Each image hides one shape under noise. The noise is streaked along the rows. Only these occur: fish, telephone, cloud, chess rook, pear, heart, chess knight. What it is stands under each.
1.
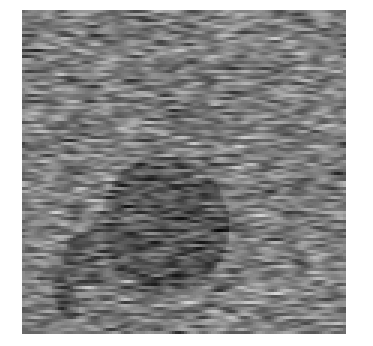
pear
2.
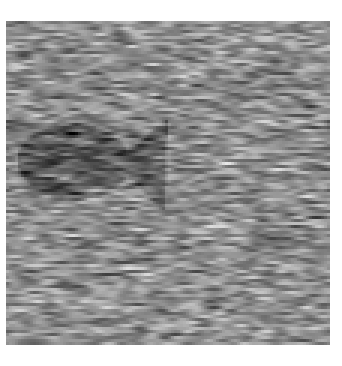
fish
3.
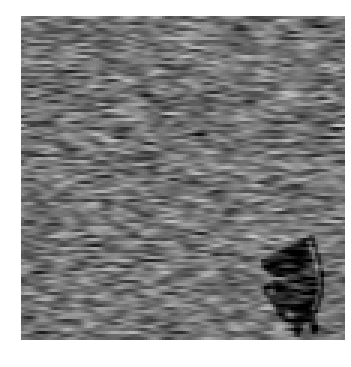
chess knight
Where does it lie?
bottom right
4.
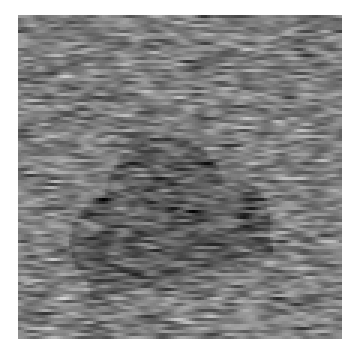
cloud
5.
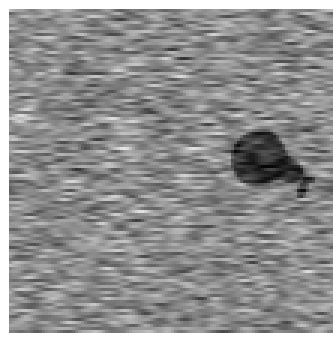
pear
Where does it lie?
middle right
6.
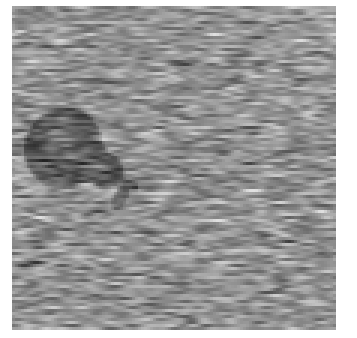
pear
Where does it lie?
middle left
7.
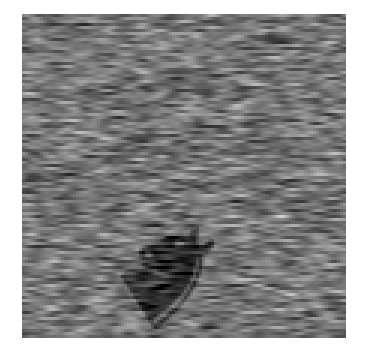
chess knight
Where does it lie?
bottom middle
